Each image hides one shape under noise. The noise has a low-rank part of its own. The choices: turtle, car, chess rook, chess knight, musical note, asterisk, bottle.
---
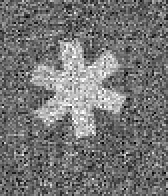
asterisk
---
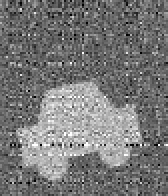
car
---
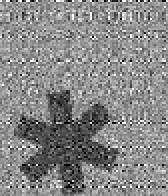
asterisk
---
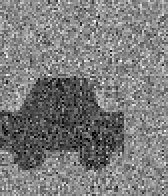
car
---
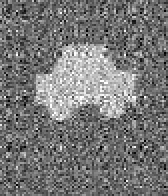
car
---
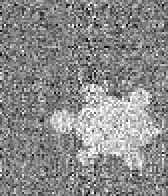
turtle
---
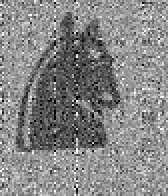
chess knight
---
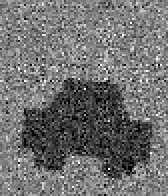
car
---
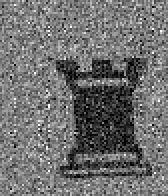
chess rook
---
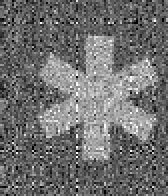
asterisk
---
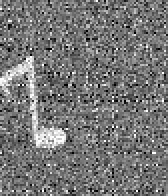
musical note
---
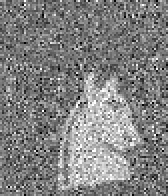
chess knight
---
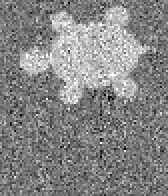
turtle
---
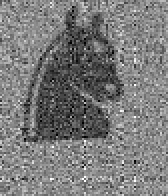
chess knight
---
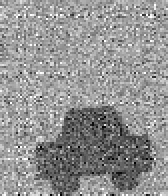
car
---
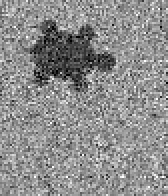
turtle
